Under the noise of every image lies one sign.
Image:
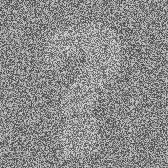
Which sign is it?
question mark
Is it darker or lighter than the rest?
lighter
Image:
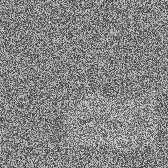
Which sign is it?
approximately sign
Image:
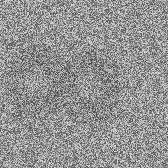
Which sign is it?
infinity sign
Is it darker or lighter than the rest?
darker
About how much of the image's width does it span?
two thirds
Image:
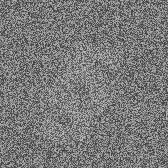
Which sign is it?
section sign
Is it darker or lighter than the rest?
lighter
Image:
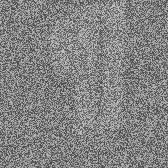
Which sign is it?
pilcrow
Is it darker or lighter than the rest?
lighter
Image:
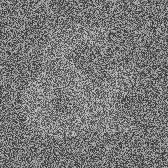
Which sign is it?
ampersand
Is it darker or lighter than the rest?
lighter
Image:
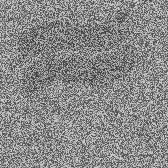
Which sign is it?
approximately sign
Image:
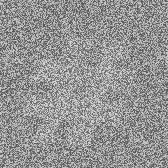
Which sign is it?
hash sign
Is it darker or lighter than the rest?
lighter
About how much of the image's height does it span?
two thirds
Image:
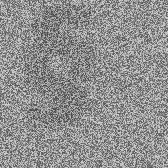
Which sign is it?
section sign
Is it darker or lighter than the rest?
darker
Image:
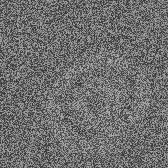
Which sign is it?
at sign
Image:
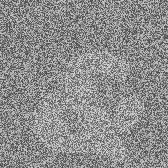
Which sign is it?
ampersand
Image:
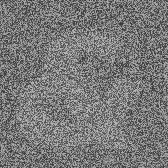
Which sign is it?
ampersand
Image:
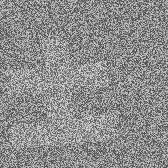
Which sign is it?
plus-minus sign
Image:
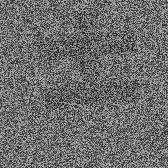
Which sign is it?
plus-minus sign
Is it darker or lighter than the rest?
darker
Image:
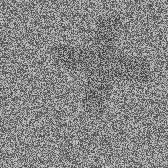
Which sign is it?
plus sign
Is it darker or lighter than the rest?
darker
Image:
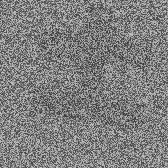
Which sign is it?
plus-minus sign
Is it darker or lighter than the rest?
darker
